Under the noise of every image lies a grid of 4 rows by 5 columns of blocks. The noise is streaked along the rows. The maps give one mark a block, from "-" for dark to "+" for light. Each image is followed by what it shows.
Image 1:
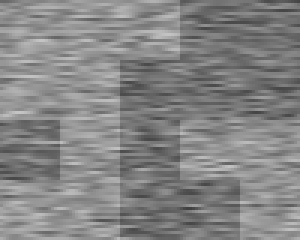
+ + + - -
+ + - - -
- + - + +
+ + - - +
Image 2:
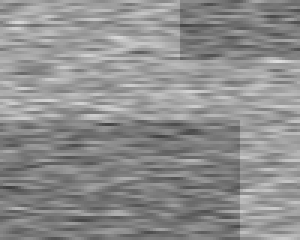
+ + + - -
+ + + + +
- - - - +
- - - - +
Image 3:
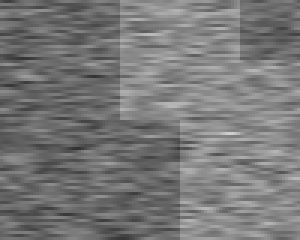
- - + + -
- - + + +
- - - + +
- - - + +
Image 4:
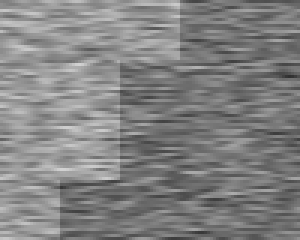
+ + + - -
+ + - - -
+ + - - -
+ - - - -
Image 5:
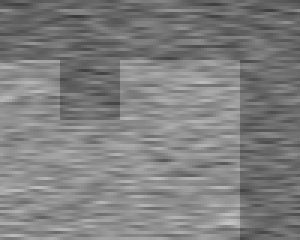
- - - - -
+ - + + -
+ + + + -
+ + + + -
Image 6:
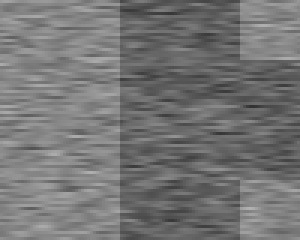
+ + - - +
+ + - - -
+ + - - -
+ + - - +
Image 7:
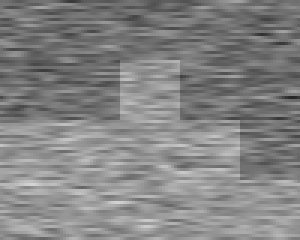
- - - - -
- - + - -
+ + + + -
+ + + + +
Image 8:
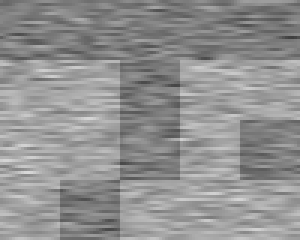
- - - - -
+ + - + +
+ + - + -
+ - + + +
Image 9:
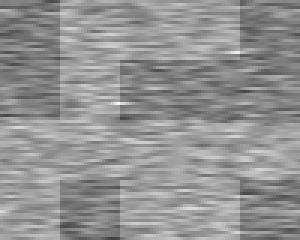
- + + + -
- + - - -
+ + + + +
+ - + + -
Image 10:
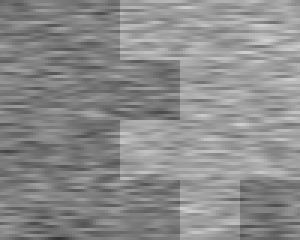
- - + + +
- - - + +
- - + + +
- - - + -
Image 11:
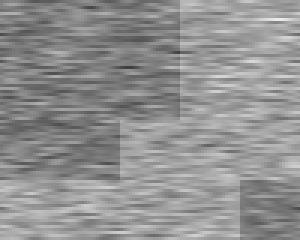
- - - + +
- - - + +
- - + + +
+ + + + -
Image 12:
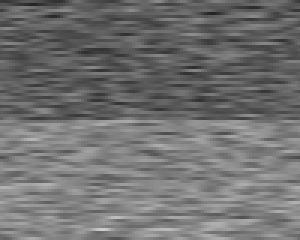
- - - - -
- - - - -
+ + + + +
+ + + + +
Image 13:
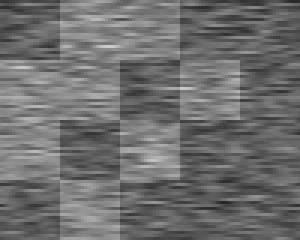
- + + - -
+ + - + -
+ - + - -
- + - - -
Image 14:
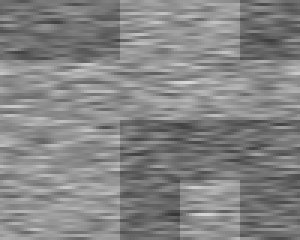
- - + + -
+ + + + +
+ + - - -
+ + - + -
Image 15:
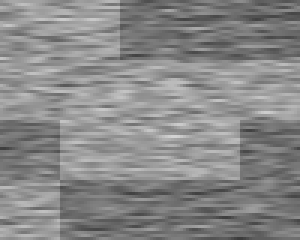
+ + - - -
+ + + + +
- + + + -
+ - - - -
